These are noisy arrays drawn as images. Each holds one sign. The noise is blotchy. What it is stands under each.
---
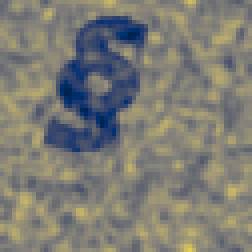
dark section sign
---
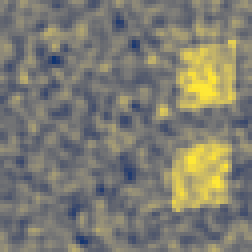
light colon
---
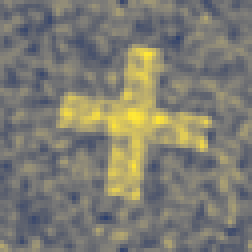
light plus sign
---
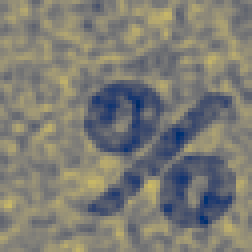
dark percent sign
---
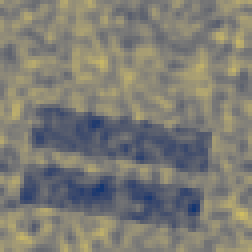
dark equals sign
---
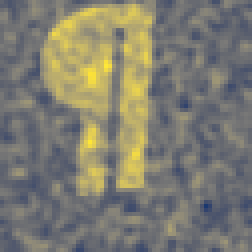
light pilcrow
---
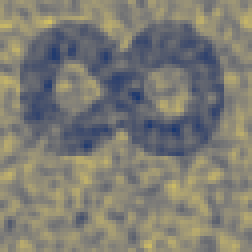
dark infinity sign
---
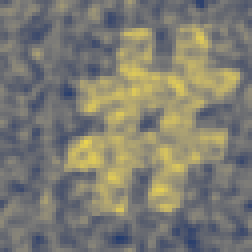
light hash sign
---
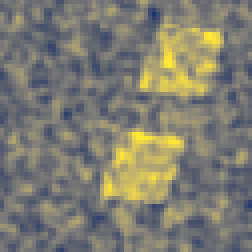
light colon
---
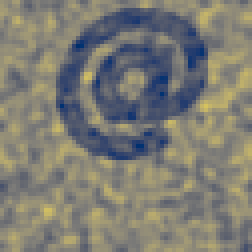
dark at sign
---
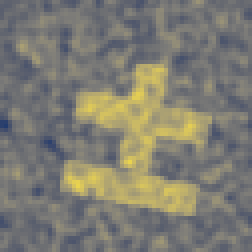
light plus-minus sign
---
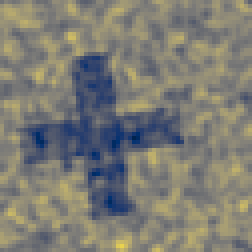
dark plus sign
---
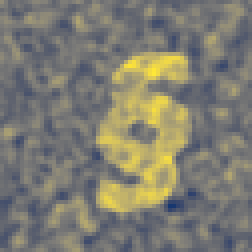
light section sign
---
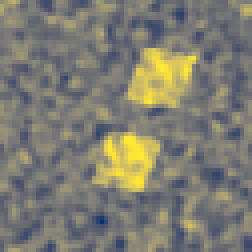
light colon
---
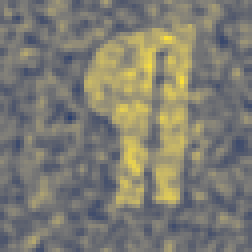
light pilcrow
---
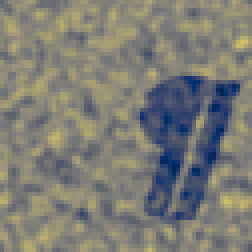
dark pilcrow
